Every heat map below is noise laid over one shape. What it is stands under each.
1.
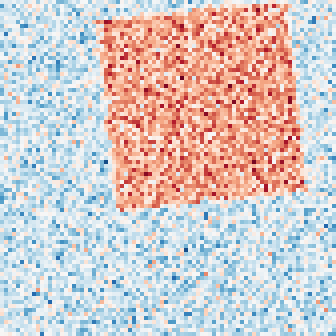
square
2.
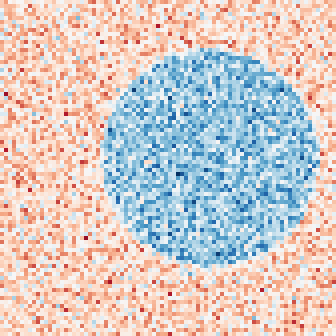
disc
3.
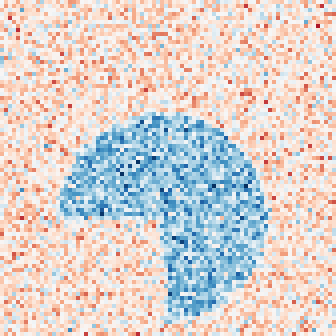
disc with a wedge cut out
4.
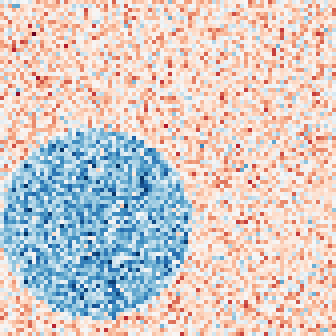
disc
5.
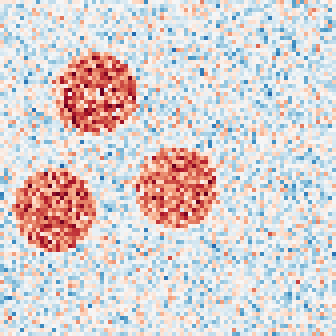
three dots
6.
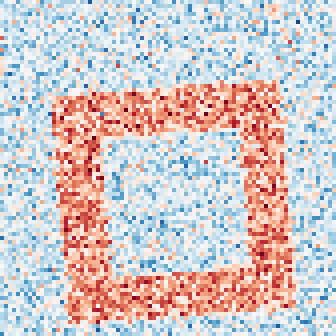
square frame
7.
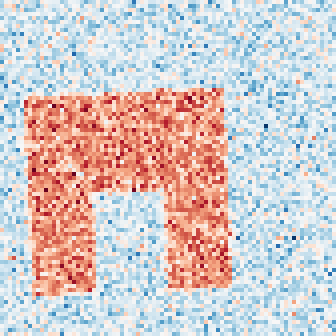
square with a notch
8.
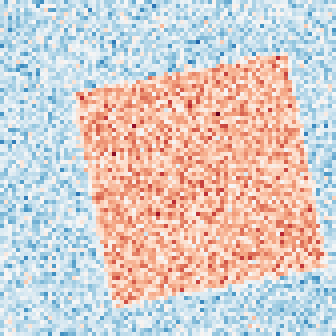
square
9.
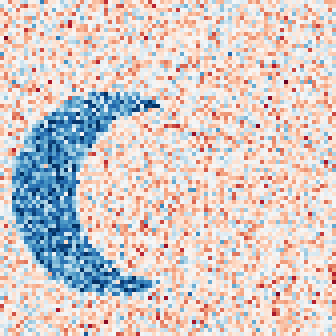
crescent
